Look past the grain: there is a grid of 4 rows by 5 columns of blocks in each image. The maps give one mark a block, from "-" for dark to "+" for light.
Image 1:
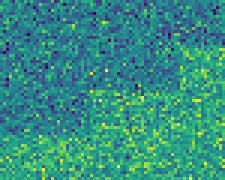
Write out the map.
- - - - -
- - - - +
- - + + +
+ + + + +
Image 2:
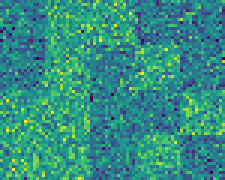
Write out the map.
- + + - -
- + - + -
+ + - - +
+ + - + -
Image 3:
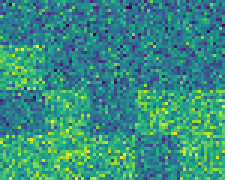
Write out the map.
- - - - -
+ - - - -
- + - + +
+ + + - +
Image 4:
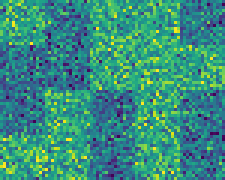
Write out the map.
+ - + + -
- - + + +
- + - + -
+ + - + -
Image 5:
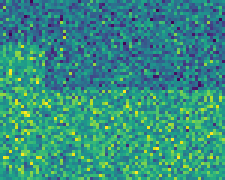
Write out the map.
- - - - -
+ - - - -
+ + + + +
+ + + + +
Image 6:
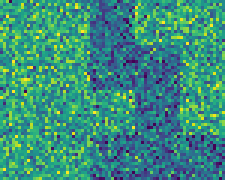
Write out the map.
+ + - + +
+ + - - +
+ + + - +
+ + - - -
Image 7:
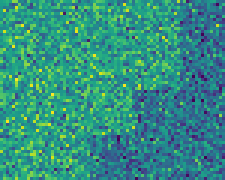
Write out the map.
+ + + + -
+ + + + -
+ + + - -
+ + - - -
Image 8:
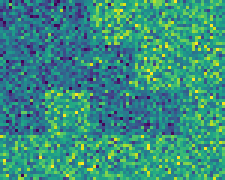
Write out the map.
- - + + +
- - - + +
- + - - +
+ + + + +
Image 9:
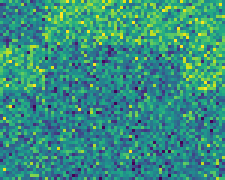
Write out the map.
- + + + +
+ - - - +
- - - - -
- - - - -
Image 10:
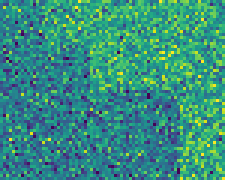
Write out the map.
- + + + +
- - + + +
- - - - +
- - - - +
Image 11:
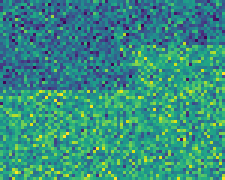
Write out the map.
- - - - -
- - - + +
+ + + + +
+ + + + +
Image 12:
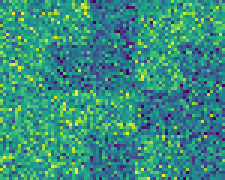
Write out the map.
+ + - + +
+ - - + -
+ + + - -
+ + - + -
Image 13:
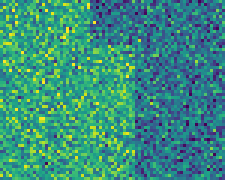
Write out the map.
+ + - - -
+ + + - -
+ + + - -
+ + + - -
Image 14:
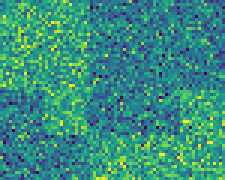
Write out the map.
+ + - - -
+ + - - -
- + - - +
- - + + +
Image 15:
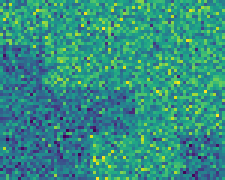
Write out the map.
+ + + + +
- + + + +
- - - + +
- - + + -
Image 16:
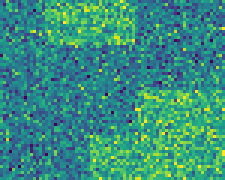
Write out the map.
- + + - -
- - - - -
- - - + +
- - + + +
